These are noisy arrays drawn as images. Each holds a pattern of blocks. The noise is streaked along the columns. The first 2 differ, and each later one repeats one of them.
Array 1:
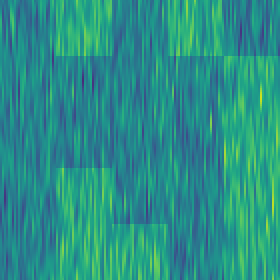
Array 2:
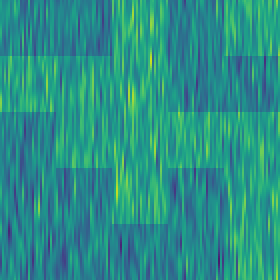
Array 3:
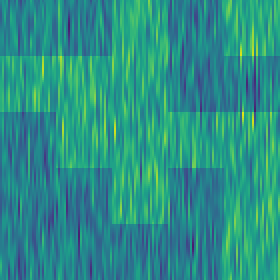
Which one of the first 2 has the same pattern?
2
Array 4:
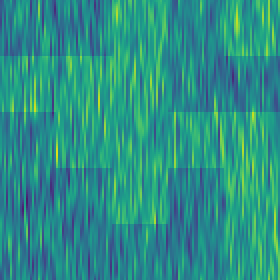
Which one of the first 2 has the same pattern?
2
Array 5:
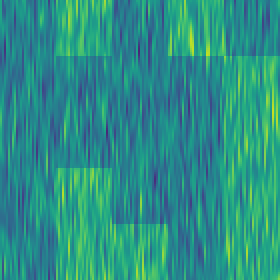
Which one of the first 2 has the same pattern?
1
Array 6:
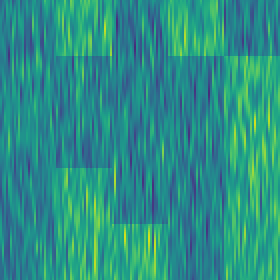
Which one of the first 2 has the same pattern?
1
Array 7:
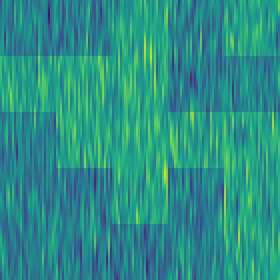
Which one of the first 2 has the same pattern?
2
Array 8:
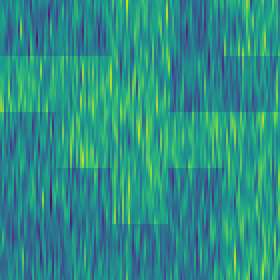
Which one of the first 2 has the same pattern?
2
